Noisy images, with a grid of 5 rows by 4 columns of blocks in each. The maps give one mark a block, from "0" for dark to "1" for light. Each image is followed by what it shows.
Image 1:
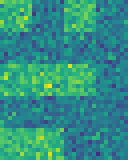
1 0 1 0
0 0 0 0
1 1 1 0
0 0 0 0
1 1 0 0
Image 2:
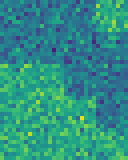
0 0 0 1
0 0 0 0
1 1 0 0
1 1 1 0
1 1 1 1
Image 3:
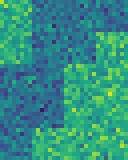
1 0 0 0
1 0 0 1
0 0 1 1
0 0 1 1
0 1 1 1
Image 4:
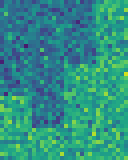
0 0 0 1
0 0 0 1
0 0 1 1
1 0 1 1
1 1 1 1
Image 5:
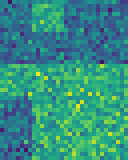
0 1 0 0
0 0 0 0
1 1 1 1
0 1 1 1
0 1 1 1
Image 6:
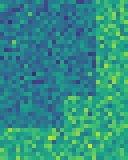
0 0 0 1
0 0 0 1
0 0 0 1
0 0 1 1
1 1 1 1
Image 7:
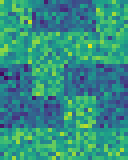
1 0 0 1
1 1 1 1
0 1 0 0
0 0 1 0
1 1 1 1
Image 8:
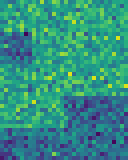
1 1 1 1
0 1 1 1
1 1 1 1
1 1 0 0
0 0 0 0
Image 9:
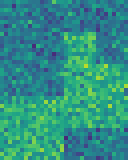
0 0 0 0
0 0 1 0
0 0 1 1
1 1 1 1
1 1 0 0
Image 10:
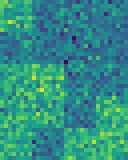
1 0 0 0
0 0 0 0
1 1 0 0
1 1 0 1
1 0 1 1
